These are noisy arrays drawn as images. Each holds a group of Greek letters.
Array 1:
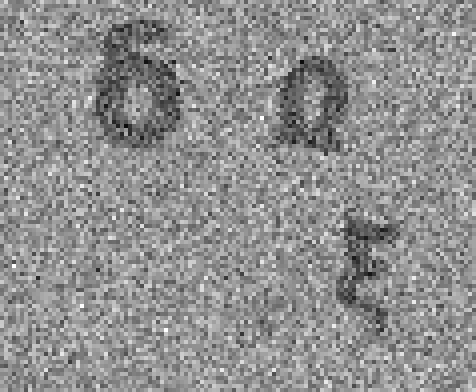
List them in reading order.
top left: delta; top right: omega; bottom right: xi
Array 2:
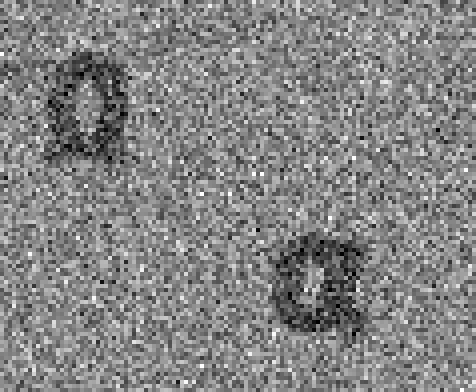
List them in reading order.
top left: omega; bottom right: alpha
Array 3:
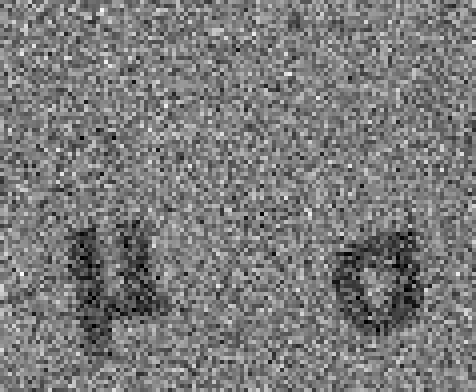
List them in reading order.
bottom left: mu; bottom right: sigma
